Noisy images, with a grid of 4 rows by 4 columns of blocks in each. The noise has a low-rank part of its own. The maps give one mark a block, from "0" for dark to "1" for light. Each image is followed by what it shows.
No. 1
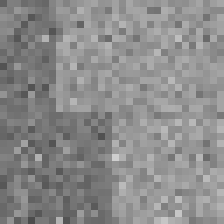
0 1 1 1
0 1 1 1
0 0 1 1
0 0 1 1
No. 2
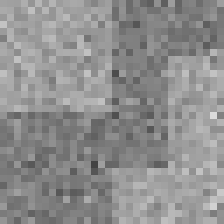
1 1 0 0
1 1 0 1
0 0 0 1
0 0 1 1
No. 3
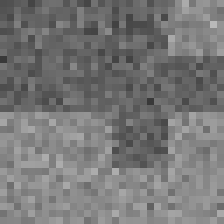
0 0 0 1
0 0 0 0
1 1 0 1
1 1 1 1
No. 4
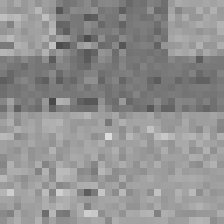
1 0 0 1
0 0 0 0
1 1 1 1
1 1 1 1
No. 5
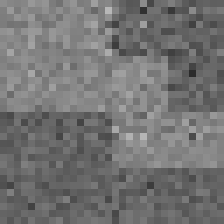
1 1 0 0
1 1 1 0
0 0 1 1
0 0 0 0
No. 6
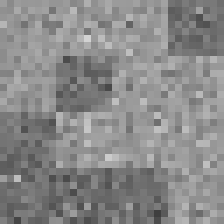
1 1 1 0
1 0 1 1
0 1 1 1
0 0 0 1
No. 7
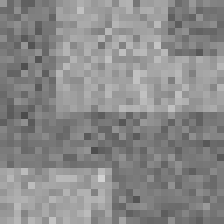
0 1 1 0
0 1 1 1
0 0 0 0
1 1 0 0
